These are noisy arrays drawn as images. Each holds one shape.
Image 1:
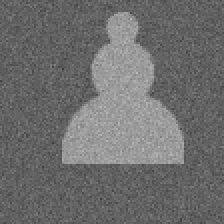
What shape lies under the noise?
chess pawn
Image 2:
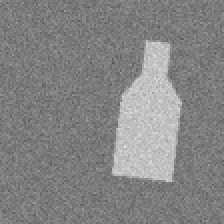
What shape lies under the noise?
bottle
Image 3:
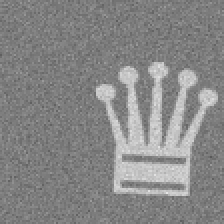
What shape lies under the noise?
chess queen
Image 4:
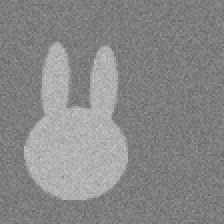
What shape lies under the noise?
rabbit's head
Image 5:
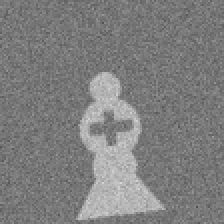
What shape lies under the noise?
chess bishop
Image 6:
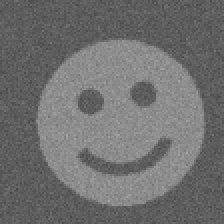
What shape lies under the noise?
smiling face
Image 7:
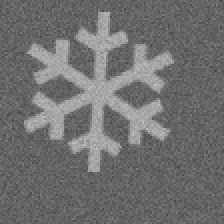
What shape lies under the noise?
snowflake
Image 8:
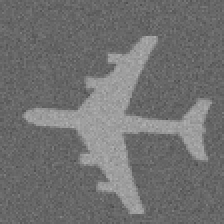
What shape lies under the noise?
airplane
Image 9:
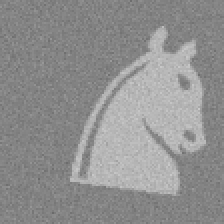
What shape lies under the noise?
chess knight
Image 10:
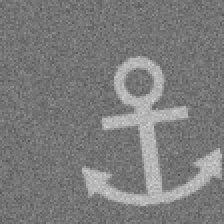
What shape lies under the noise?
anchor
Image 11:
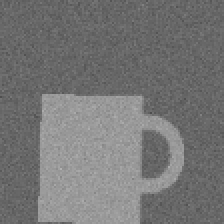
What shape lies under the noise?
cup
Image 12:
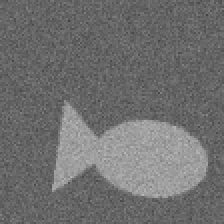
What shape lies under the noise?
fish
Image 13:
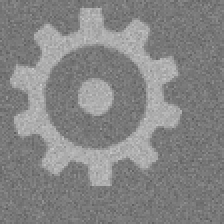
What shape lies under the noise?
gear
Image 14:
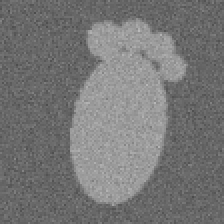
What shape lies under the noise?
footprint
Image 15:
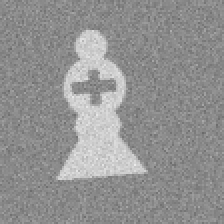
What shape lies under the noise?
chess bishop
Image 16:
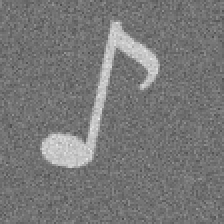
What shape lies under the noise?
musical note
